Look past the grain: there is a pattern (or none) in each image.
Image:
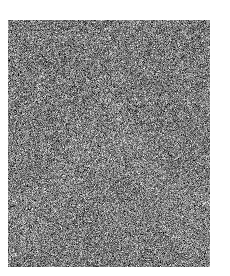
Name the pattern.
a wavy band
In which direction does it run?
left to right
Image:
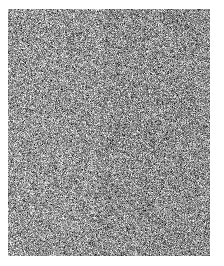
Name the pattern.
a sharp edge
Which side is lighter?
left
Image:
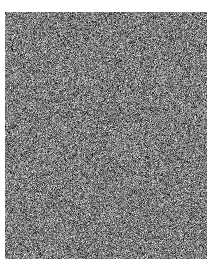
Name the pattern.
only noise
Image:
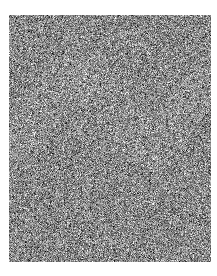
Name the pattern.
a wavy band
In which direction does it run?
left to right
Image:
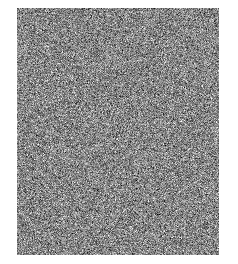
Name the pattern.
only noise
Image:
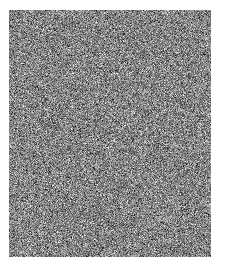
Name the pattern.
only noise
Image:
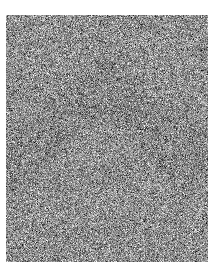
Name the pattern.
a wavy band
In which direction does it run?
left to right
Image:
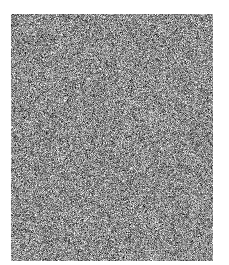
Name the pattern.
only noise
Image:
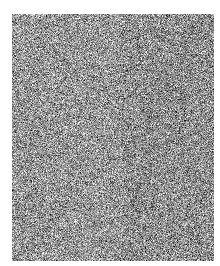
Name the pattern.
a sharp edge
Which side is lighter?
left
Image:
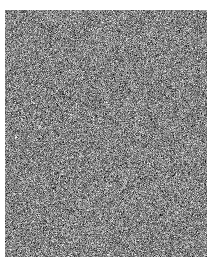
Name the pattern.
only noise
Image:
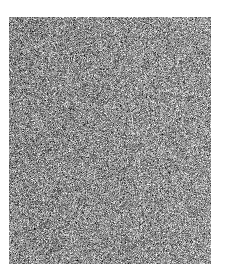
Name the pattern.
a smooth slope
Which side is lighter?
right
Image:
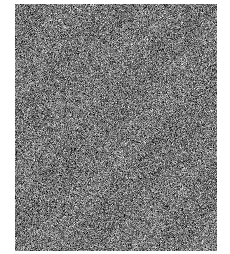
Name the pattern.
diagonal stripes
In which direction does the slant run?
bottom left to top right
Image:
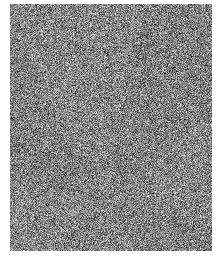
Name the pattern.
spokes from one point
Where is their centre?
bottom middle
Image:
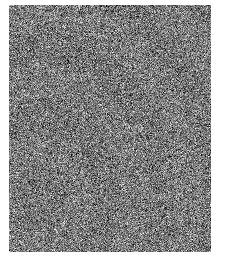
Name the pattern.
rings round one point
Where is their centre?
bottom left
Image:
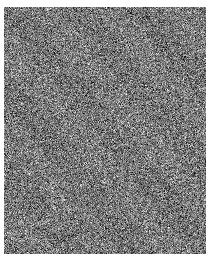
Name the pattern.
diagonal stripes
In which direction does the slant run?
top left to bottom right
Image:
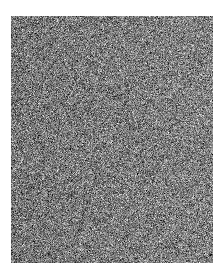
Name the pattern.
a smooth slope
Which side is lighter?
right
